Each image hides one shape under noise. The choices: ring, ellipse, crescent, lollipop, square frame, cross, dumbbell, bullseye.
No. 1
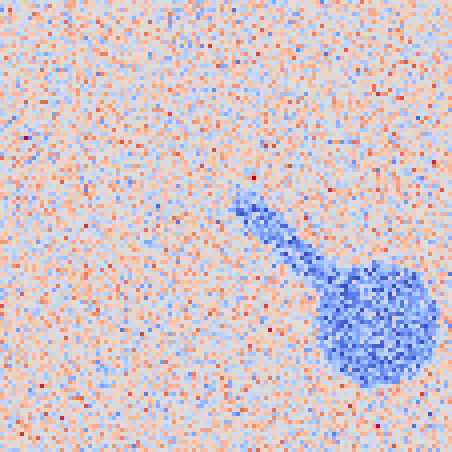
lollipop
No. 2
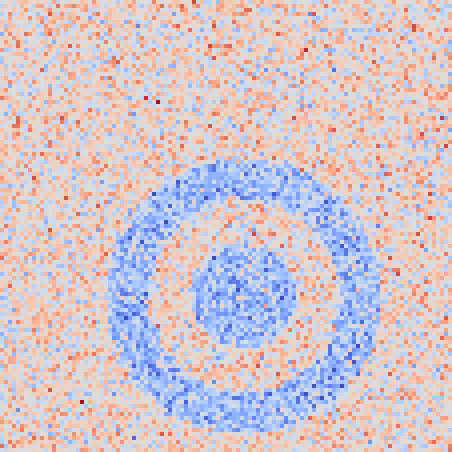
bullseye
